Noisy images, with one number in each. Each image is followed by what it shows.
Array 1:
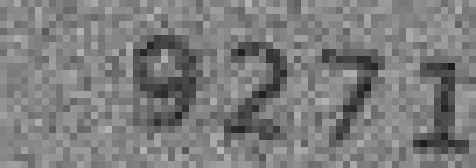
9271
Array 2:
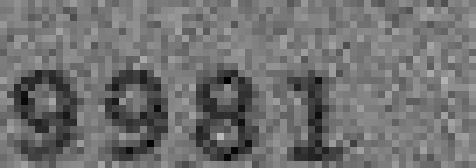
9981
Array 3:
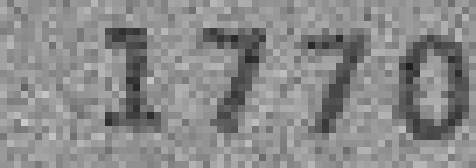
1770
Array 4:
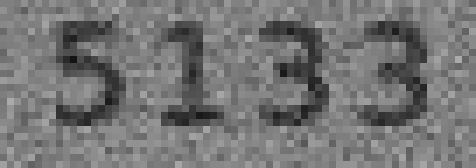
5133
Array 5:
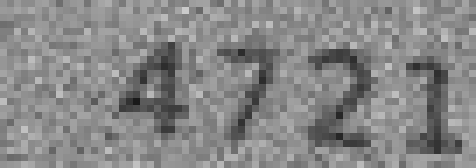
4721
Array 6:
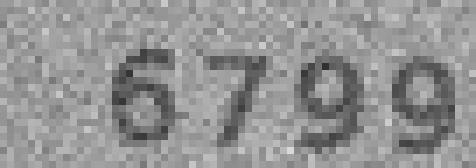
6799
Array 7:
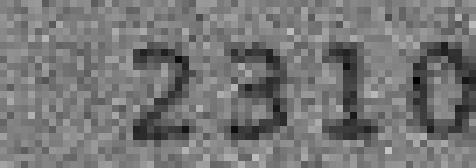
2310
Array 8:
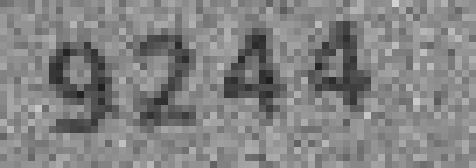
9244
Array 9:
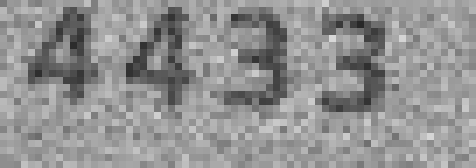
4433
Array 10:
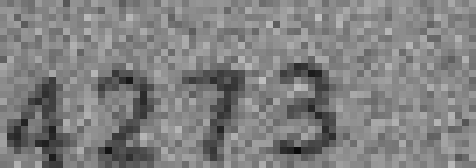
4273
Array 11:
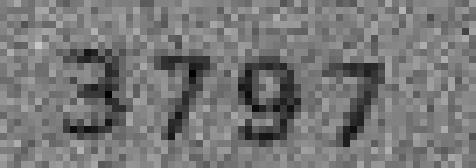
3797
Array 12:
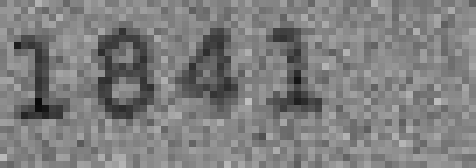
1841
